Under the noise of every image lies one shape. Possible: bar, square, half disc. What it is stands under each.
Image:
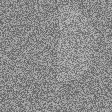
light half disc
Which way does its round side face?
right
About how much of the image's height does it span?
two thirds
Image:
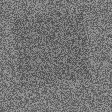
dark square
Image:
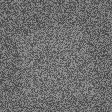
light square
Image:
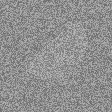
light half disc
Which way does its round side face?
down and right
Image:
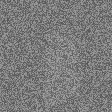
light half disc
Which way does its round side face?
right
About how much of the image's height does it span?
two thirds
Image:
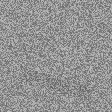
dark bar
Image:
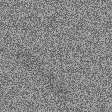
dark bar
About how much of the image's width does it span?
half
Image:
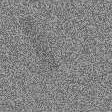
dark bar
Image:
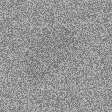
dark half disc
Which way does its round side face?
up and left
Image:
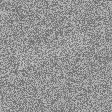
light bar
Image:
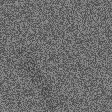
dark bar
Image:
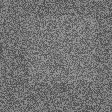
light square
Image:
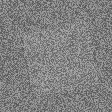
light square
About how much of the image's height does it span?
two thirds
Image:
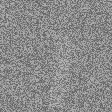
light bar
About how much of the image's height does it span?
two thirds
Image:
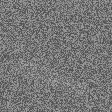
light bar
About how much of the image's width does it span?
two thirds
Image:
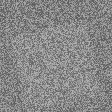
light square
